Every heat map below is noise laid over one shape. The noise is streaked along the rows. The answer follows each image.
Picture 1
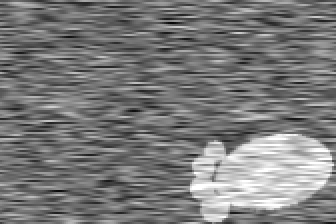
footprint
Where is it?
bottom right
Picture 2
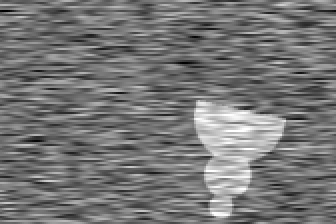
chess pawn
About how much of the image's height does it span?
half
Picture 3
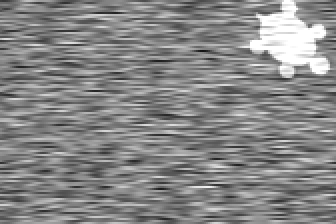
turtle
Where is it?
top right
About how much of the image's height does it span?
a third
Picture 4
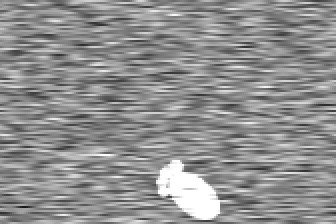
footprint
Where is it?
bottom middle
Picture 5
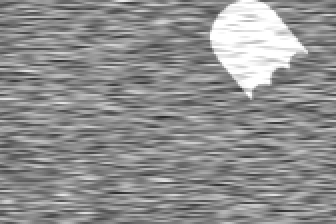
ghost
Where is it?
top right
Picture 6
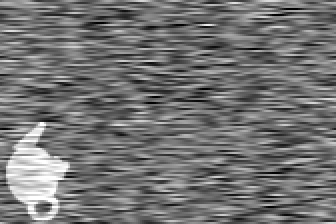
teapot
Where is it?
bottom left
